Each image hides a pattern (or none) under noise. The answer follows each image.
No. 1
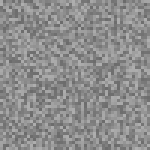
only noise
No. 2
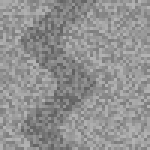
a wavy band
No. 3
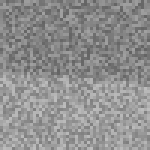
a sharp edge
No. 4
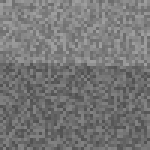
a sharp edge
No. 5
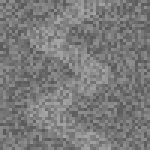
a wavy band
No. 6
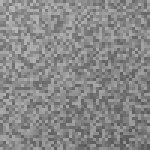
a smooth slope
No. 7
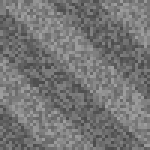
diagonal stripes
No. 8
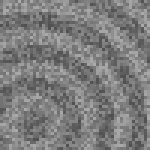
rings round one point
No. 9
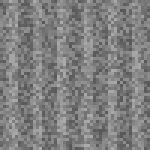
vertical stripes
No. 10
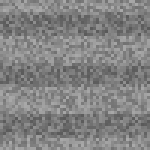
horizontal stripes
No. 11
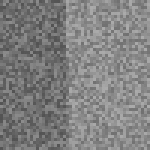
a sharp edge
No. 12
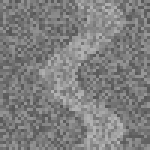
a wavy band
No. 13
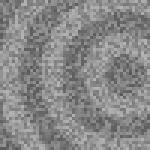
rings round one point
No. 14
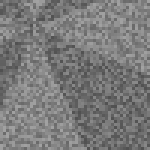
spokes from one point
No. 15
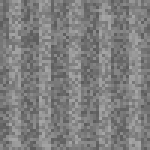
vertical stripes
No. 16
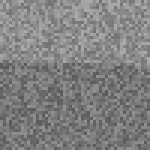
a sharp edge
